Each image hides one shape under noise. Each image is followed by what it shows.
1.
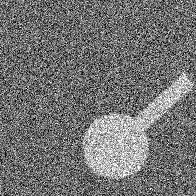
lollipop
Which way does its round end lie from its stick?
down and left
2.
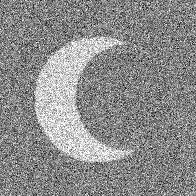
crescent
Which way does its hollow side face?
right
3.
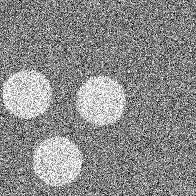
three dots
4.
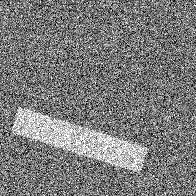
bar
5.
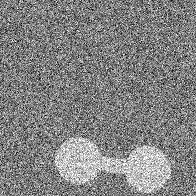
dumbbell
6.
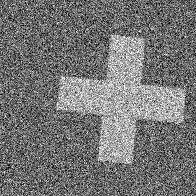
cross
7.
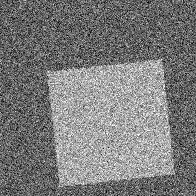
square
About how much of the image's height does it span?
two thirds
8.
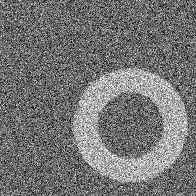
ring
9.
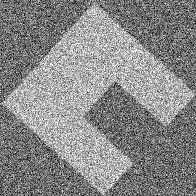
square with a notch
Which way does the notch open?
down and right
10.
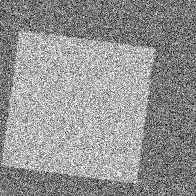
square
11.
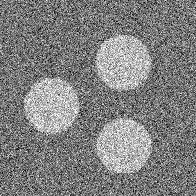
three dots
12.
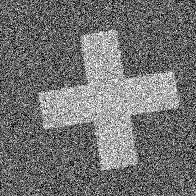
cross
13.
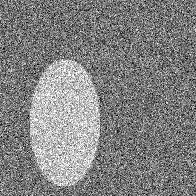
ellipse
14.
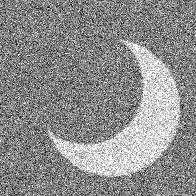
crescent
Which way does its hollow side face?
up and left
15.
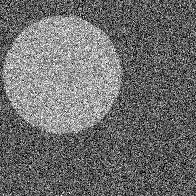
disc
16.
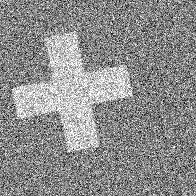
cross
